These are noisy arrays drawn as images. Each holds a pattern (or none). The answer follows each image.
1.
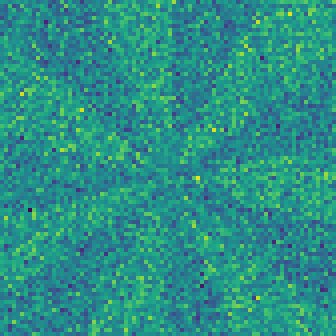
spokes from one point
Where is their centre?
centre
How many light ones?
7
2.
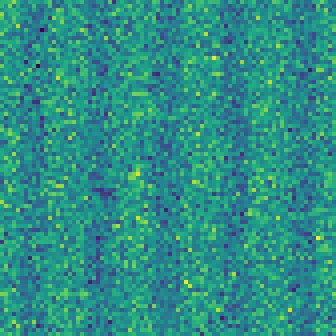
vertical stripes
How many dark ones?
5
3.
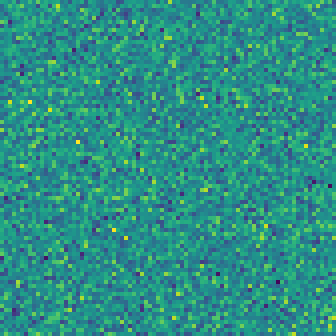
only noise
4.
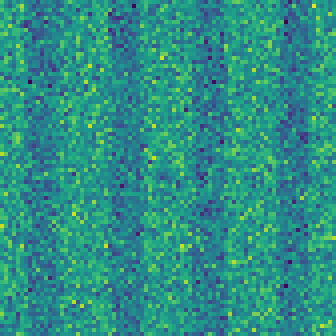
vertical stripes
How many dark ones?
4
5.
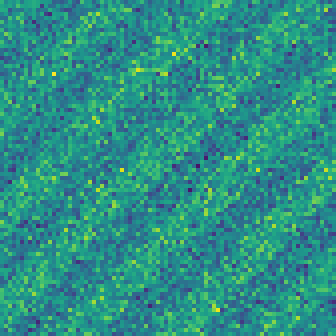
diagonal stripes
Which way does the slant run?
bottom left to top right
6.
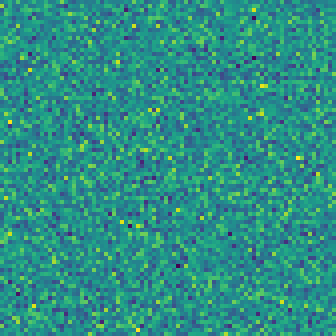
only noise
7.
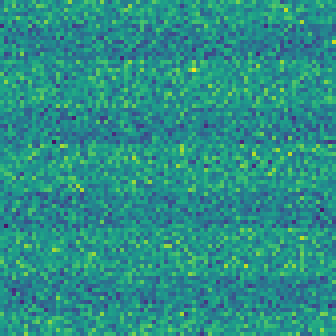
horizontal stripes
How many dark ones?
4
